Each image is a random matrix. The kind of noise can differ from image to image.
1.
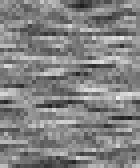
streaked along the rows
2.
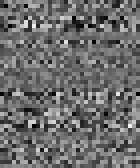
rows of uneven size
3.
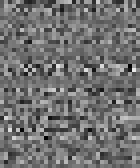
rows of uneven size
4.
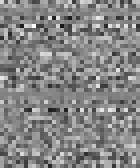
rows of uneven size
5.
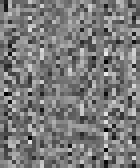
columns of uneven size
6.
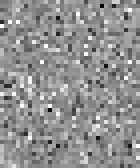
heavy tails
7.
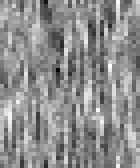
streaked along the columns
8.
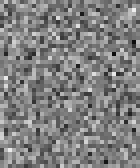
independent entries
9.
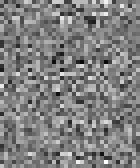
low rank plus noise
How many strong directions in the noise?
three or four
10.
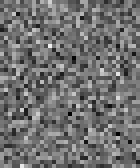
independent entries
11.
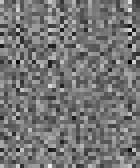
low rank plus noise
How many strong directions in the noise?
one
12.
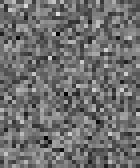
independent entries
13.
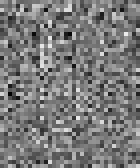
low rank plus noise
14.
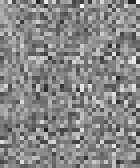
low rank plus noise
